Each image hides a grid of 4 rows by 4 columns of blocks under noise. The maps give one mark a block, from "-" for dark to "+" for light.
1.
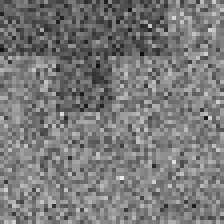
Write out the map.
- - - +
+ - + +
+ + + +
+ + + +
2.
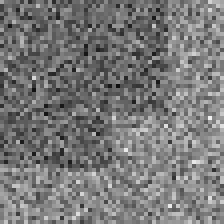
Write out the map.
- - - +
- - - +
- - + +
+ + + +
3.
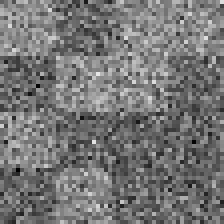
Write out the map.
+ - + +
- + + -
+ - - -
- + - -
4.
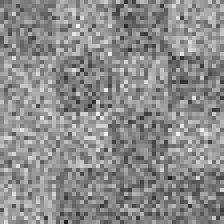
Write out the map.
- + - +
+ - + -
+ + - +
+ - - -
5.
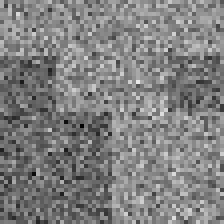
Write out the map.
+ + + +
- + + -
- - + +
- - + +
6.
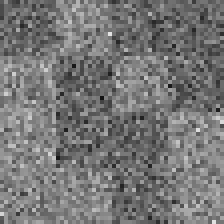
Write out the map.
- + - -
+ - + -
+ - - +
+ + - +
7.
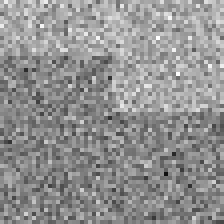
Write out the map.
+ + + +
- - + +
- - - -
- - - -
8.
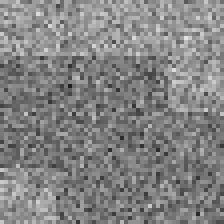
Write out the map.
+ + + +
- - - +
- - - -
+ - - -
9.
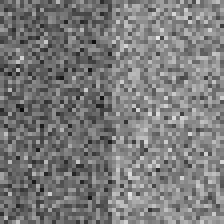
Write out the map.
- - + +
- - + +
- - + +
- - + +
